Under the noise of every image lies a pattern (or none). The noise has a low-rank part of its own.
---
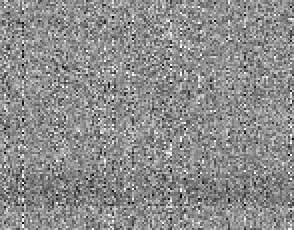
one band of rows
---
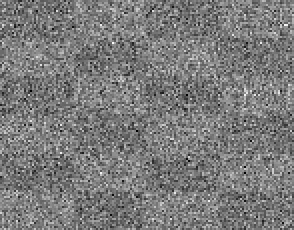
a checkerboard
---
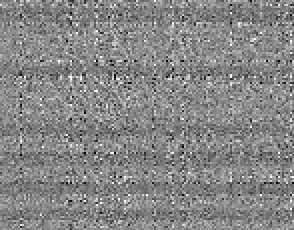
bands of rows
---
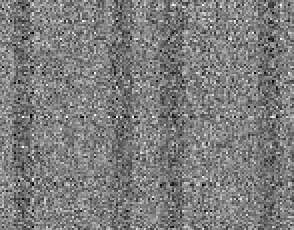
bands of columns
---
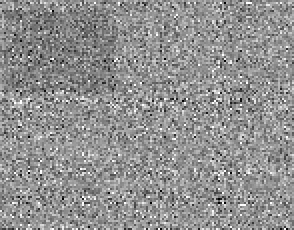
one block
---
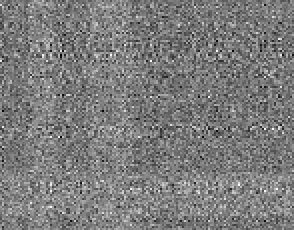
bands of rows crossing bands of columns
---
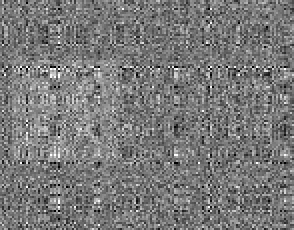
one block
